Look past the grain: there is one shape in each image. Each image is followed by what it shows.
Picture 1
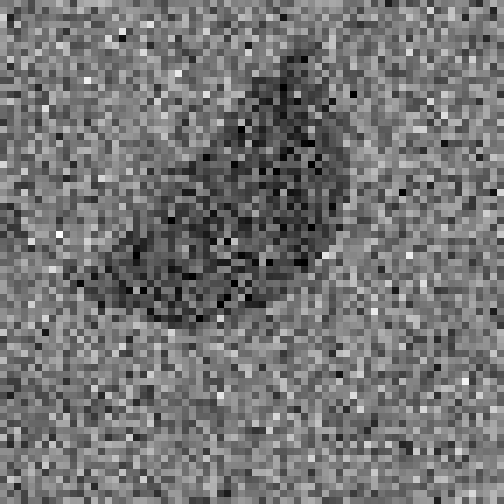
dark half disc
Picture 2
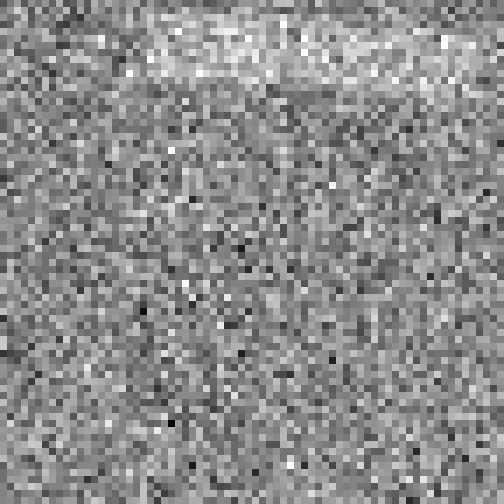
light bar
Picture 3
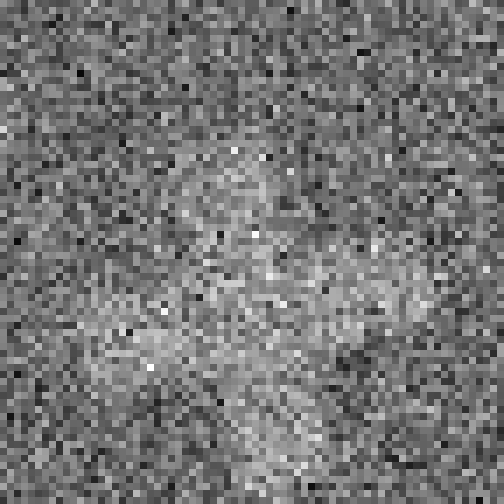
light cross
